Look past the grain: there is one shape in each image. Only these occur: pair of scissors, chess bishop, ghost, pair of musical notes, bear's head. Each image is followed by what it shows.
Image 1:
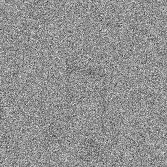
pair of musical notes
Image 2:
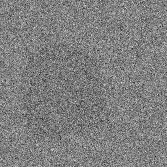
ghost
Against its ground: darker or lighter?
darker
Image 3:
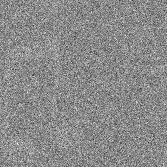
pair of musical notes
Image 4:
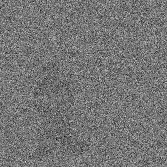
chess bishop
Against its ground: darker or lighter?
darker
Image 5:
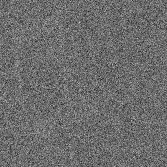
pair of musical notes
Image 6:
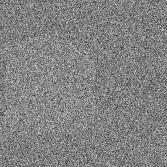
ghost
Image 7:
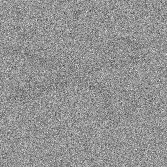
pair of scissors
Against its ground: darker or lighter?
darker
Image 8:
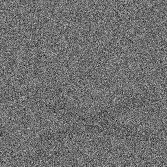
pair of scissors
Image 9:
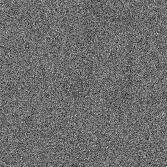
pair of musical notes
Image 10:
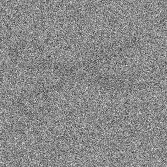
pair of scissors
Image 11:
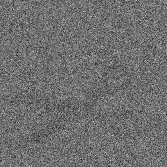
pair of scissors
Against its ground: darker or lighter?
darker
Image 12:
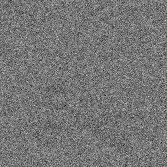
pair of scissors
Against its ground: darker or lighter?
darker
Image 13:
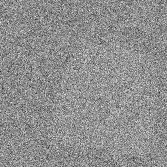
ghost
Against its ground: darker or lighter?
lighter
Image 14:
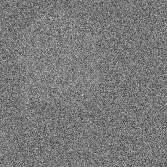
ghost
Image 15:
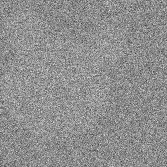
bear's head
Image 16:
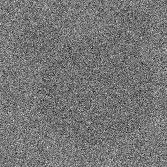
bear's head
